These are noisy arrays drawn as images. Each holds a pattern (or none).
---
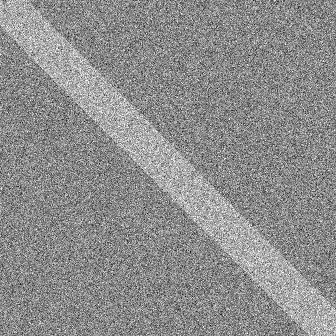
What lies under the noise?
a diagonal band
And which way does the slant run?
top left to bottom right
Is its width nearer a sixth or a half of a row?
a sixth
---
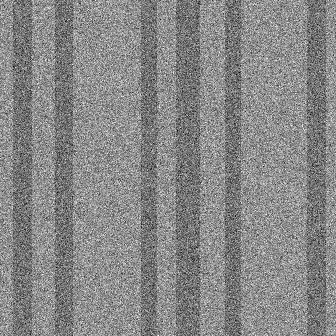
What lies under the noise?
bands of columns
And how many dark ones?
6
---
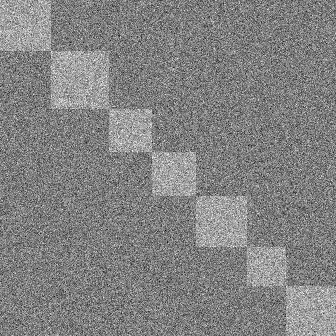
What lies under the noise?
blocks along the diagonal
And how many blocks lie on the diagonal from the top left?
7
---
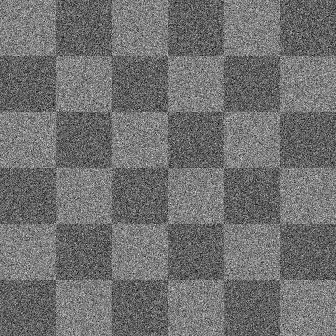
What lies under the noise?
a checkerboard
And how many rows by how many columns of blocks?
6 by 6
